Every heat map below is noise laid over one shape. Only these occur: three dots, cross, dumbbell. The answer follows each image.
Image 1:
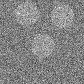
three dots
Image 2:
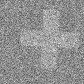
cross
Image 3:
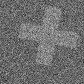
cross
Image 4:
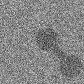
dumbbell
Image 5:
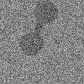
dumbbell
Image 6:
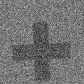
cross
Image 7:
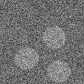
three dots
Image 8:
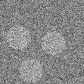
three dots
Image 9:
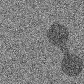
dumbbell
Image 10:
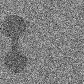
dumbbell
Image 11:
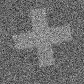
cross
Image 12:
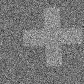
cross
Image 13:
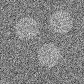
three dots
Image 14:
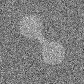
dumbbell
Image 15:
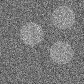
three dots
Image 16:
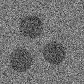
three dots
